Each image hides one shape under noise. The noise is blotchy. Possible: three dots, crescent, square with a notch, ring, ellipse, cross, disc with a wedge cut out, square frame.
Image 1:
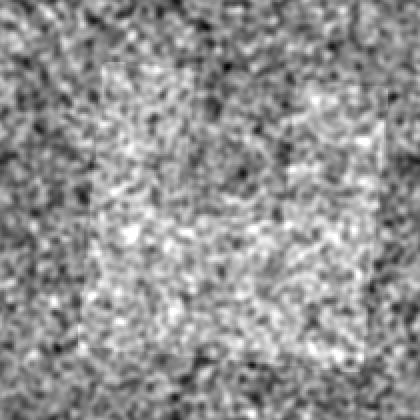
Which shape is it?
square with a notch
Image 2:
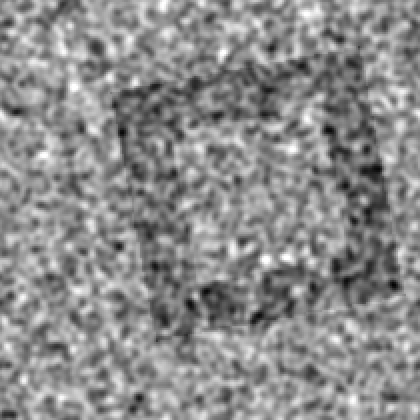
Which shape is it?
square frame
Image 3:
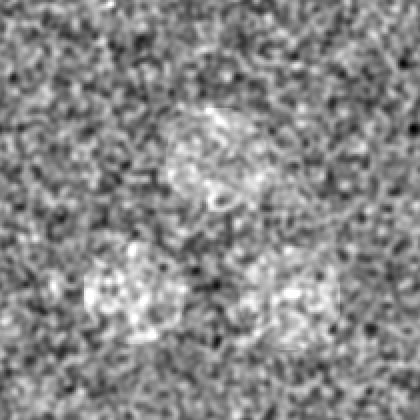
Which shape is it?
three dots
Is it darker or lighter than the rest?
lighter
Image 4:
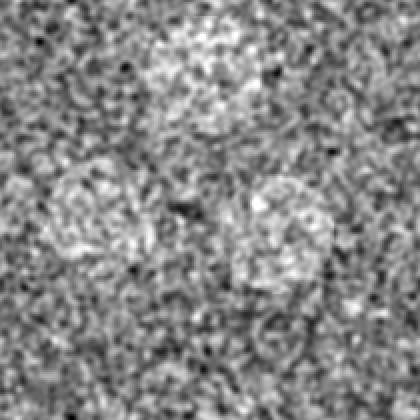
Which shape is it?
three dots
